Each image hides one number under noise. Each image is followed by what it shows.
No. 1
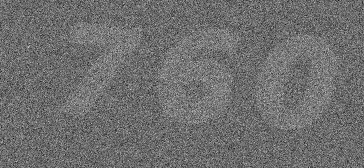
760
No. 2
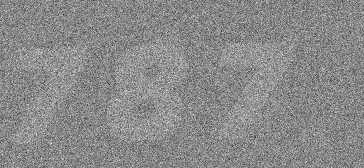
787
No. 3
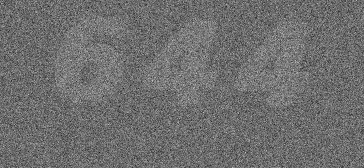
644
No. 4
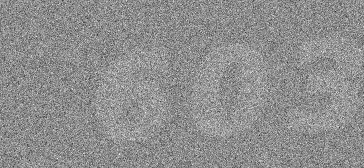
603
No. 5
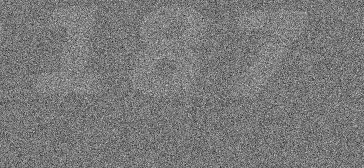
187
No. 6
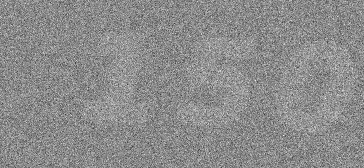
150
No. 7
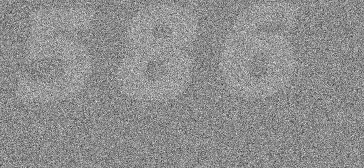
586
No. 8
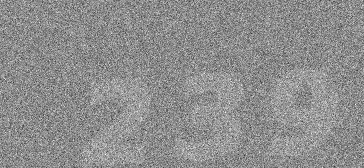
239
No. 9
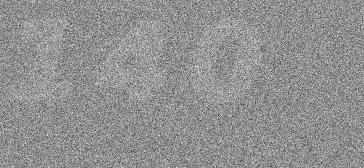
140
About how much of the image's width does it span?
two thirds
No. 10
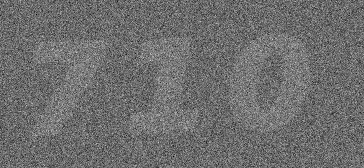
710
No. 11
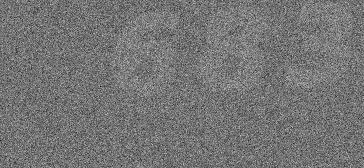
683
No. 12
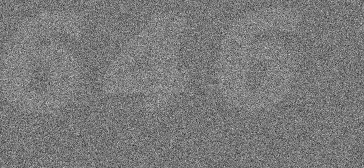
646
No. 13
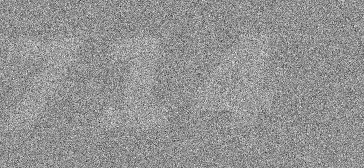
714
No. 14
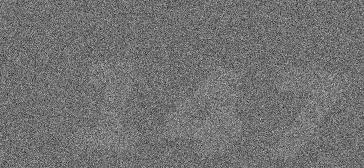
147
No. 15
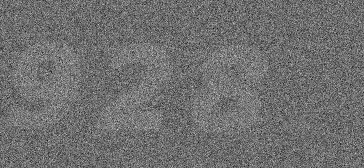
928
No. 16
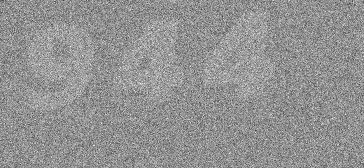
944
